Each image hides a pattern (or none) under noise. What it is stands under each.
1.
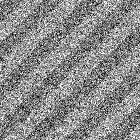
diagonal stripes
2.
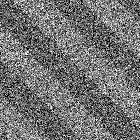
diagonal stripes
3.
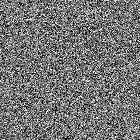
only noise
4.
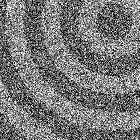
rings round one point
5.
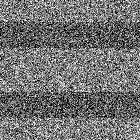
horizontal stripes
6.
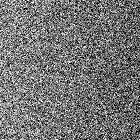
a smooth slope
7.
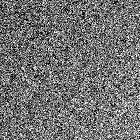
a smooth slope
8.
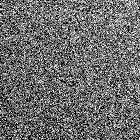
a smooth slope
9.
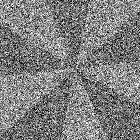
spokes from one point
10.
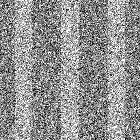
vertical stripes
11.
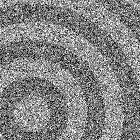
rings round one point
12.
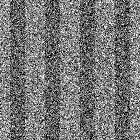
vertical stripes
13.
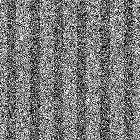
vertical stripes
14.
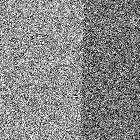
a sharp edge
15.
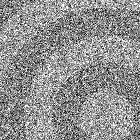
rings round one point
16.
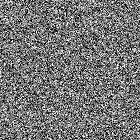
only noise
